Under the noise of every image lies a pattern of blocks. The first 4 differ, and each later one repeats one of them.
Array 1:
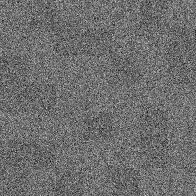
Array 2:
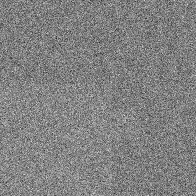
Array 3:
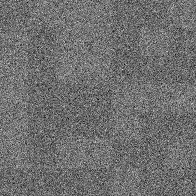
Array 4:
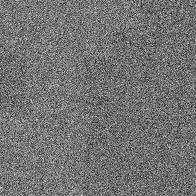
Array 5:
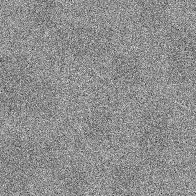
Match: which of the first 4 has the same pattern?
1
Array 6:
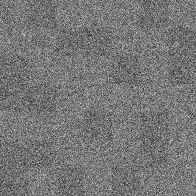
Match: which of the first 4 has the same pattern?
1
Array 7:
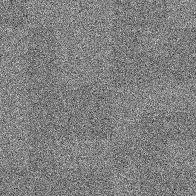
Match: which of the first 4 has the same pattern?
3
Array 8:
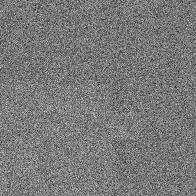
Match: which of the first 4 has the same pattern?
2
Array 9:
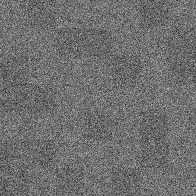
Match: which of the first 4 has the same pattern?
1
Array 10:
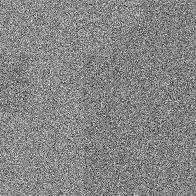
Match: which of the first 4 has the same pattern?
4
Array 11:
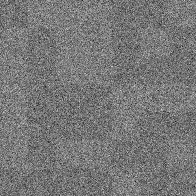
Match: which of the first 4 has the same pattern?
3
